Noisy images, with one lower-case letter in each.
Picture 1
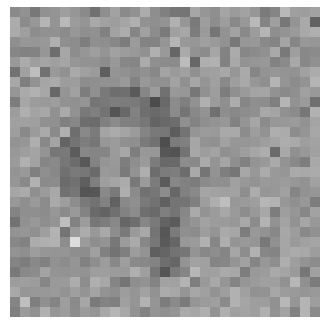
q
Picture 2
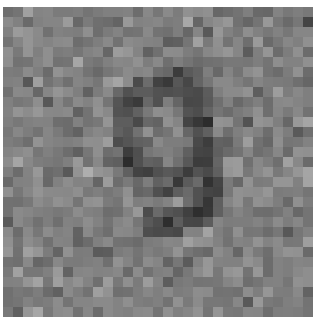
g
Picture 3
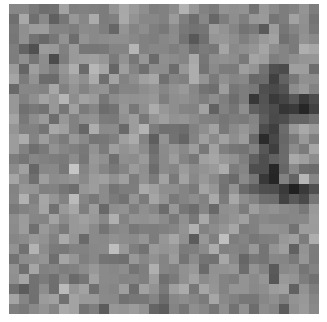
t
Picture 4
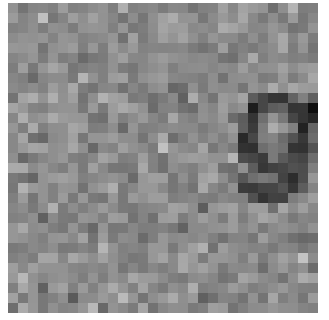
g
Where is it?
middle right
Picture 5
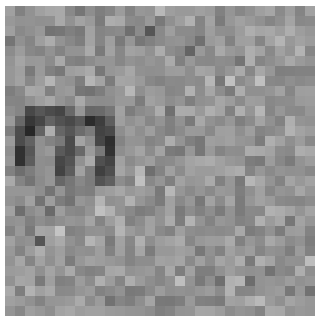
m
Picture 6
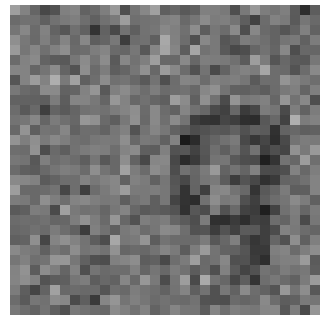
q
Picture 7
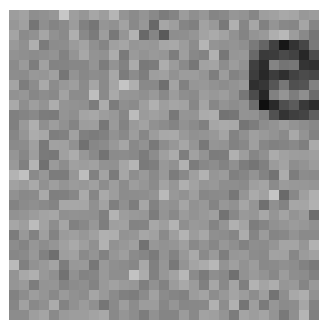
e
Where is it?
top right
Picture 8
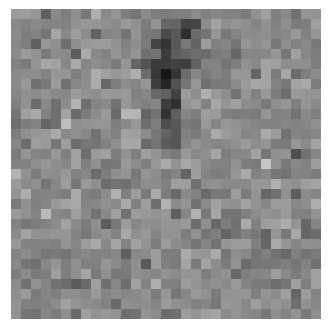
f
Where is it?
top middle
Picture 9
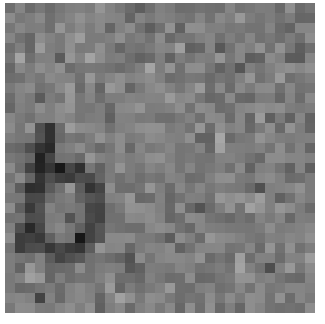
b
